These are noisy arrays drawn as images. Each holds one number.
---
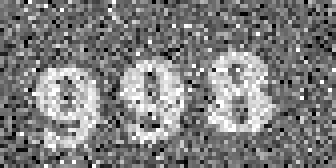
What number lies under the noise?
998
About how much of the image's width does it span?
two thirds
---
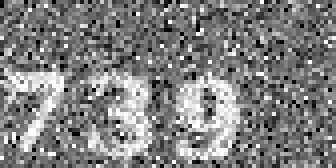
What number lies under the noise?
739
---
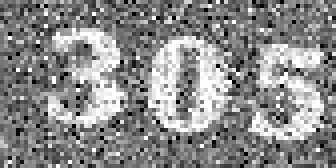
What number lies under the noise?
305
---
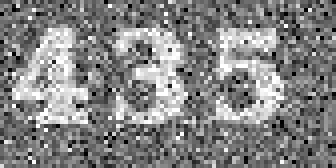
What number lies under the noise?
435
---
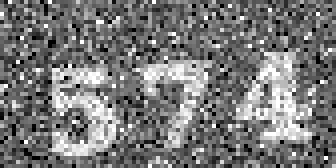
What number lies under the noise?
574
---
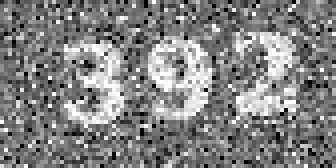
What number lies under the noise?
392
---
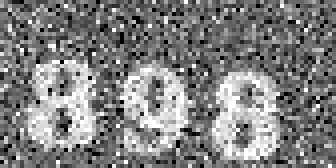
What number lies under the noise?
898
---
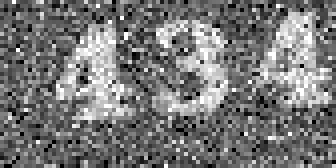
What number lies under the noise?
434
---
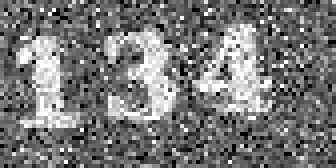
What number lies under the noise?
134
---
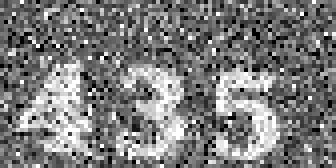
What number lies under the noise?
435
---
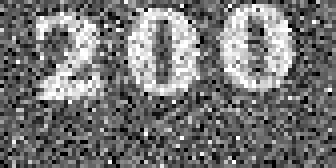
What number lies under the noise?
200
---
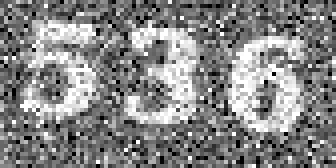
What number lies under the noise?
536
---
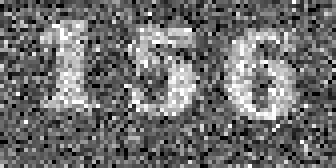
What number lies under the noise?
156
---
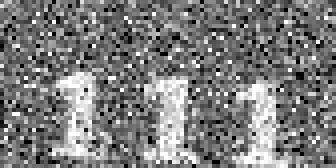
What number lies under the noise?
111
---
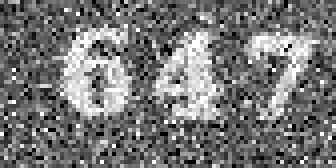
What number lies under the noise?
647
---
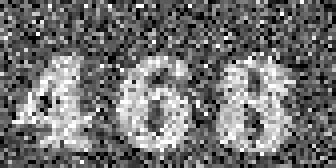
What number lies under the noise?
468
